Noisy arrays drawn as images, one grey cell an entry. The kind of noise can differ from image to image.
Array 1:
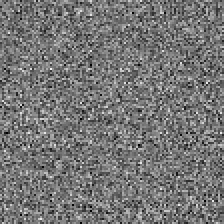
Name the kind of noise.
low rank plus noise
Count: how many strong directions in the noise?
five to eight
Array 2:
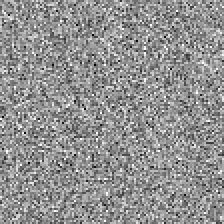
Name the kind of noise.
independent entries
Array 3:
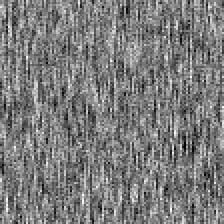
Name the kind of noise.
streaked along the columns
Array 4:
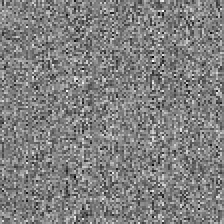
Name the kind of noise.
columns of uneven size
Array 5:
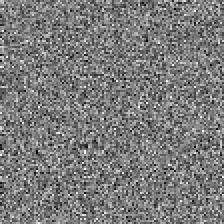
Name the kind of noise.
low rank plus noise
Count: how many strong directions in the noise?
one
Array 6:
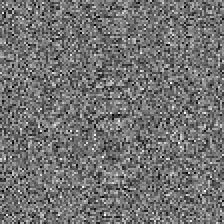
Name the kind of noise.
low rank plus noise
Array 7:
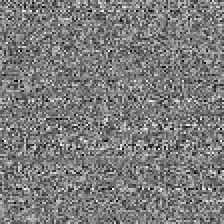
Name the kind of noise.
rows of uneven size
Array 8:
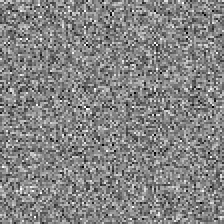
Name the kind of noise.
low rank plus noise
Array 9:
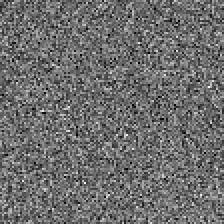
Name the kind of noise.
independent entries
